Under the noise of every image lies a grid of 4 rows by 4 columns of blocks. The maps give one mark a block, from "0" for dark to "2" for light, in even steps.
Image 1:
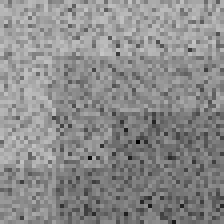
2 2 2 2
2 1 1 1
2 1 0 0
1 0 0 0
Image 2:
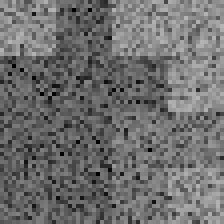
2 0 2 2
0 0 0 2
0 0 1 1
0 0 1 2
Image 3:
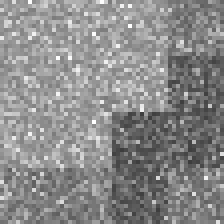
2 2 2 1
2 2 2 0
2 2 0 0
1 1 0 1
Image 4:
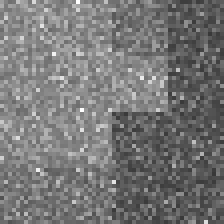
2 2 1 0
2 2 2 0
2 2 0 0
1 1 0 0
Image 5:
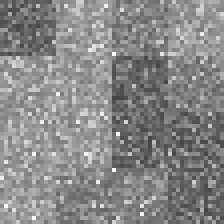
0 2 1 2
2 2 0 1
2 2 0 0
2 1 1 0
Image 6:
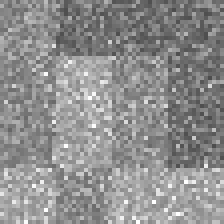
1 0 0 0
1 2 1 0
1 2 1 0
2 1 2 2
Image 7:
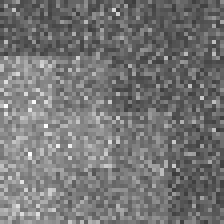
0 0 0 0
2 1 0 0
2 2 1 0
2 1 1 0
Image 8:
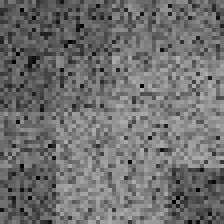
0 0 1 1
0 1 2 2
1 2 2 2
0 2 2 0
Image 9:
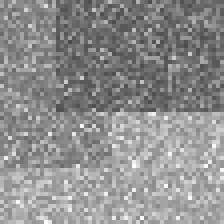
1 0 0 0
1 0 0 0
1 1 2 2
2 2 2 2
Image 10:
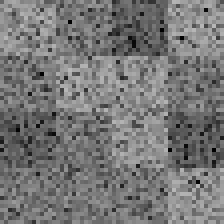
2 1 0 2
1 2 2 1
0 1 2 0
1 1 1 2
